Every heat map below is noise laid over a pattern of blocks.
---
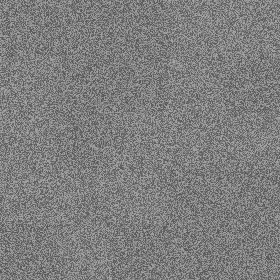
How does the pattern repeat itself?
no symmetry
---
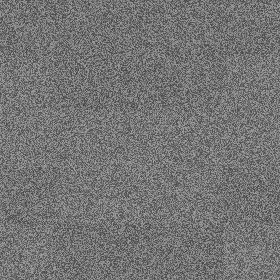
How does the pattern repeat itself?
left and right mirror each other
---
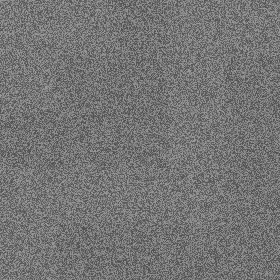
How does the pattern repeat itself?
mirrored about the diagonal from the top left
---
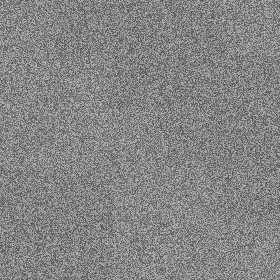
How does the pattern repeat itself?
mirrored about the diagonal from the bottom left
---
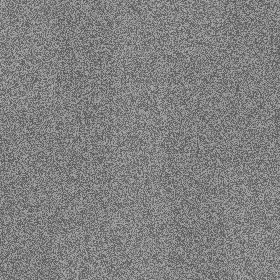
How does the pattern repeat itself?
the same after a half turn
